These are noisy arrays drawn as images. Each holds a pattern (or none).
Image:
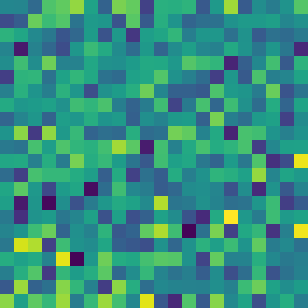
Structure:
only noise
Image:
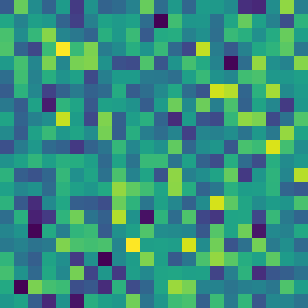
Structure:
only noise
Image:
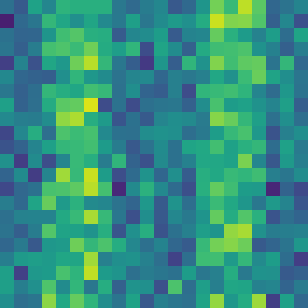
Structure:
vertical stripes
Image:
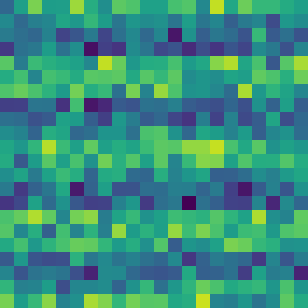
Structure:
horizontal stripes
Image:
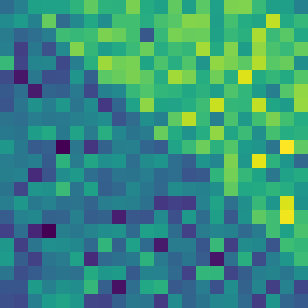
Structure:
a sharp edge
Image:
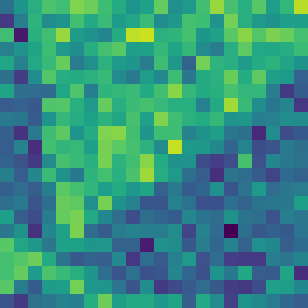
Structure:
spokes from one point
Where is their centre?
bottom left
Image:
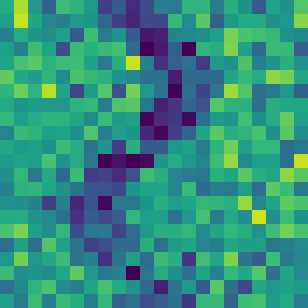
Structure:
a wavy band
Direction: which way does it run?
top to bottom
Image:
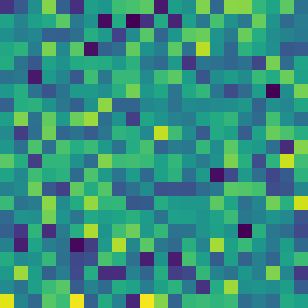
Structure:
only noise
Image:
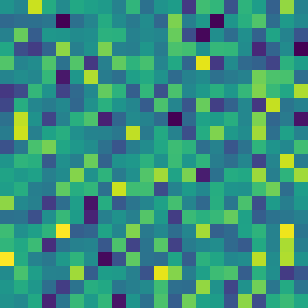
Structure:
only noise
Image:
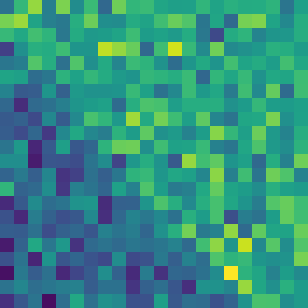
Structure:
a sharp edge
